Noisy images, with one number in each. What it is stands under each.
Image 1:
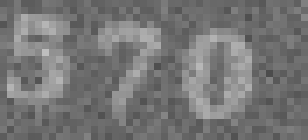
570
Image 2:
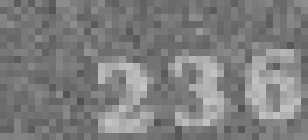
236
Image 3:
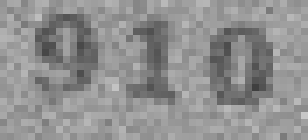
910
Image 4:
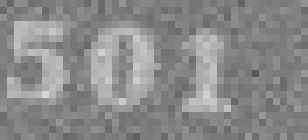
501
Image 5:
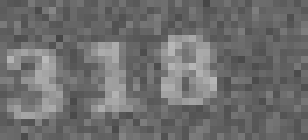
318
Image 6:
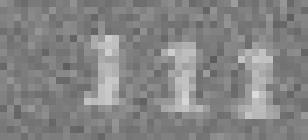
111
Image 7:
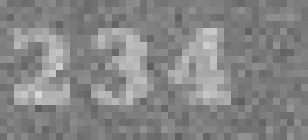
234
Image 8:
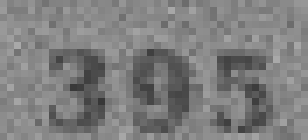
395
